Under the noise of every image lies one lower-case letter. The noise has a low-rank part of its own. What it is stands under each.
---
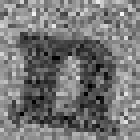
n
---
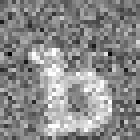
b
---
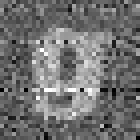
g
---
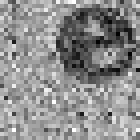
e
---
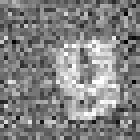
g
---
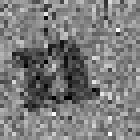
n
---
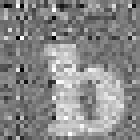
b
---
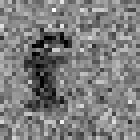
f
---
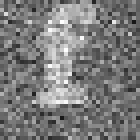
f
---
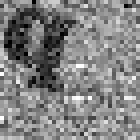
q
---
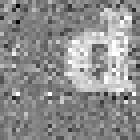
d
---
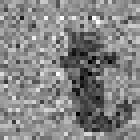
t
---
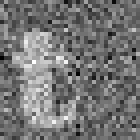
t
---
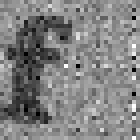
f
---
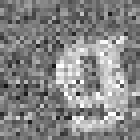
g
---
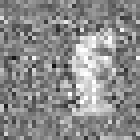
f
